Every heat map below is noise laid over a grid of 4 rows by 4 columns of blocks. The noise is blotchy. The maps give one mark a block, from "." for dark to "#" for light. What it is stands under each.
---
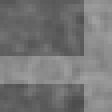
. . . #
. . . #
# # # #
. . . #
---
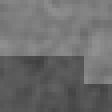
# # # #
# # # #
. . . #
. . . .
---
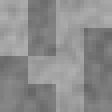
# . # #
# . # .
. # # .
. . # .
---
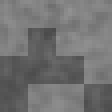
# # # #
# . # #
. . . #
. # # .
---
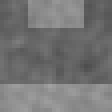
. # # .
. . . .
. . . .
# # # #
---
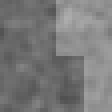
. . # #
. . # #
. . . #
. . . #
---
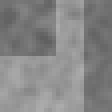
. . # .
. . # .
# # # .
# # # .
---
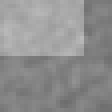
# # # .
# # # .
. . . .
. . . .
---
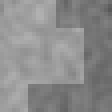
# # . .
# # # .
# # # .
# . . .
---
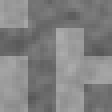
# . . .
. . # .
# . # #
# . # .
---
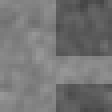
# # . .
# # . .
# # # #
# # . .
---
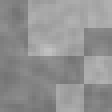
. # # #
. # # .
. . . #
. . # .
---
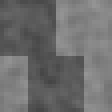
. . # #
. . # #
# . . #
# . . #
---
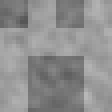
. # . #
# # # #
# . . #
# . . #
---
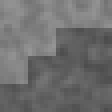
# # # #
# # . .
# . . .
. . . .
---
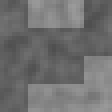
. # # .
. . . .
. . . #
. # # #
